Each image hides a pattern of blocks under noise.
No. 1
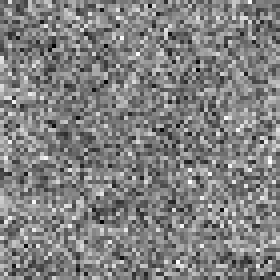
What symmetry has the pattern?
left and right mirror each other
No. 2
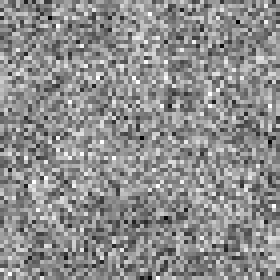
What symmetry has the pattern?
left and right mirror each other
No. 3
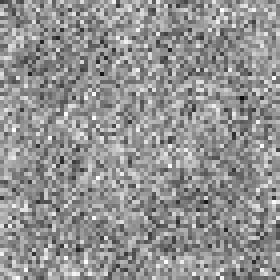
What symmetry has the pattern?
mirrored about the diagonal from the top left
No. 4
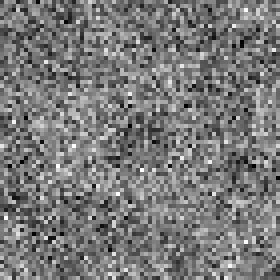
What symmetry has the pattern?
mirrored about the diagonal from the top left
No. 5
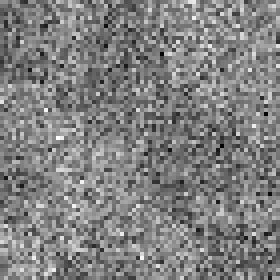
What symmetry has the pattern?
mirrored about the diagonal from the bottom left
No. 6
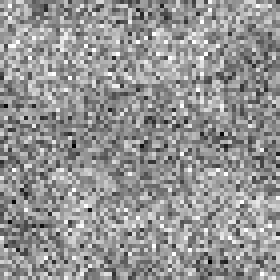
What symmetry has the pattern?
the same after a half turn
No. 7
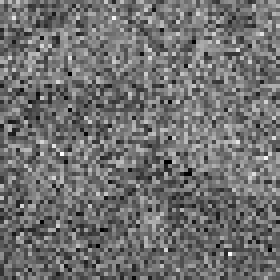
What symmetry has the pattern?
no symmetry
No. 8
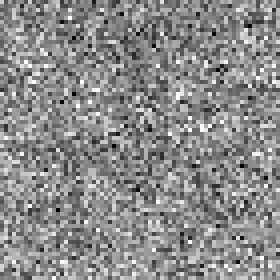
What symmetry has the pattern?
left and right mirror each other
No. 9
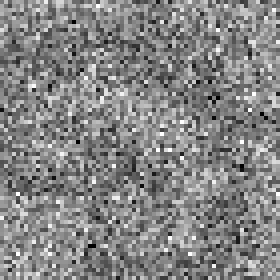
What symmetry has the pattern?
mirrored about the diagonal from the bottom left
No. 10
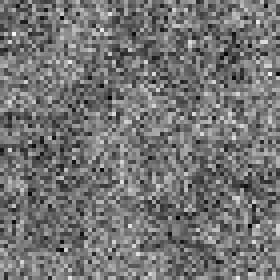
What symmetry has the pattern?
mirrored about the diagonal from the top left
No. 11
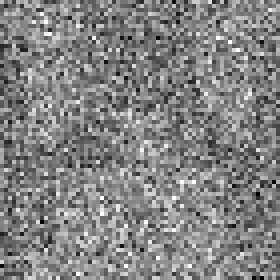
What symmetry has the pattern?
left and right mirror each other
